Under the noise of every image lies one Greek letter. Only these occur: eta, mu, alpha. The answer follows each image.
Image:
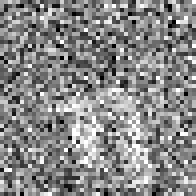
eta
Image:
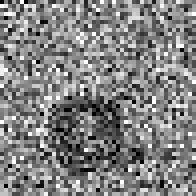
alpha
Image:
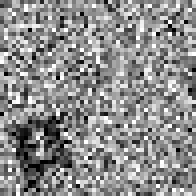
mu
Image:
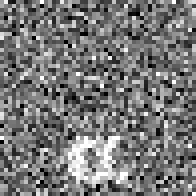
alpha
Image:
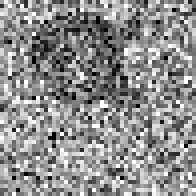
alpha
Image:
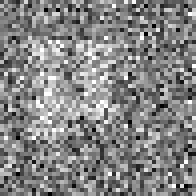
mu
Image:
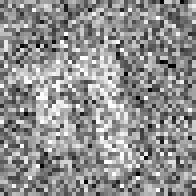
eta
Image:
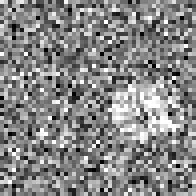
alpha
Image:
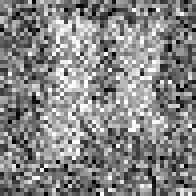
mu
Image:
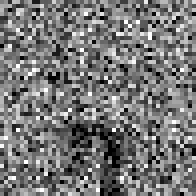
eta
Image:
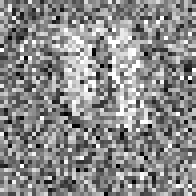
eta
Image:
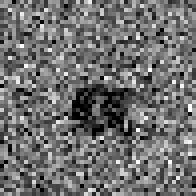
alpha
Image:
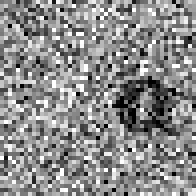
alpha
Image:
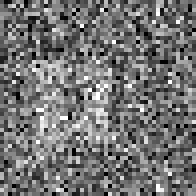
mu
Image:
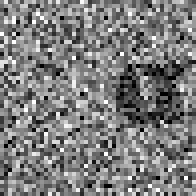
alpha
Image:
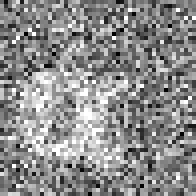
alpha
